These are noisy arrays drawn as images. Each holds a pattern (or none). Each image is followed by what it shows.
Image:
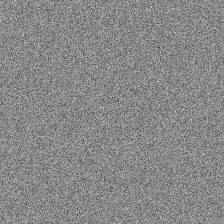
only noise
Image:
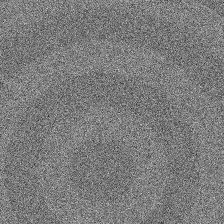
rings round one point
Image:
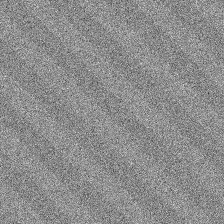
diagonal stripes
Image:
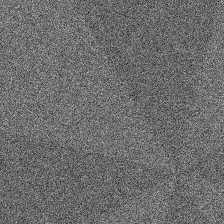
spokes from one point
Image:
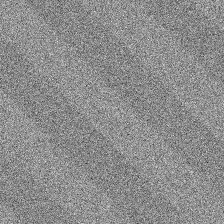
diagonal stripes
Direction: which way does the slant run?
top left to bottom right
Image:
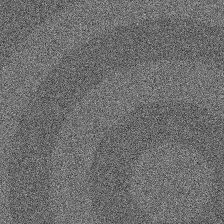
rings round one point
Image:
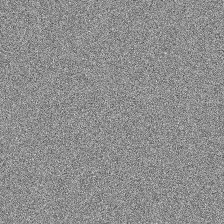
only noise
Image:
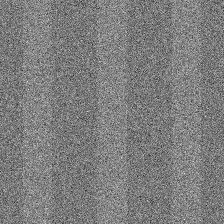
vertical stripes
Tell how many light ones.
3
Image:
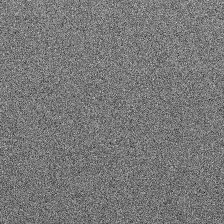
a smooth slope
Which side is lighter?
top
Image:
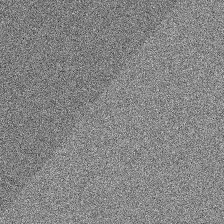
a sharp edge
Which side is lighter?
bottom right
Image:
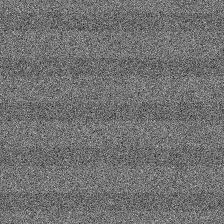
horizontal stripes
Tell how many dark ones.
5
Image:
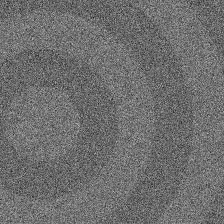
rings round one point
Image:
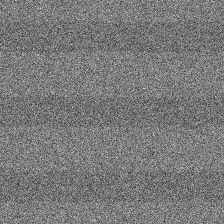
horizontal stripes
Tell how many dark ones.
3
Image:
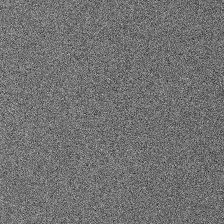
a smooth slope
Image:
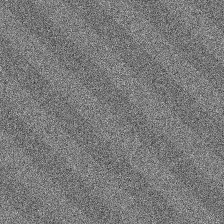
diagonal stripes
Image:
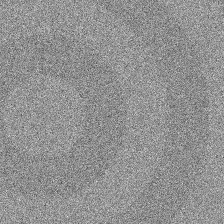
rings round one point
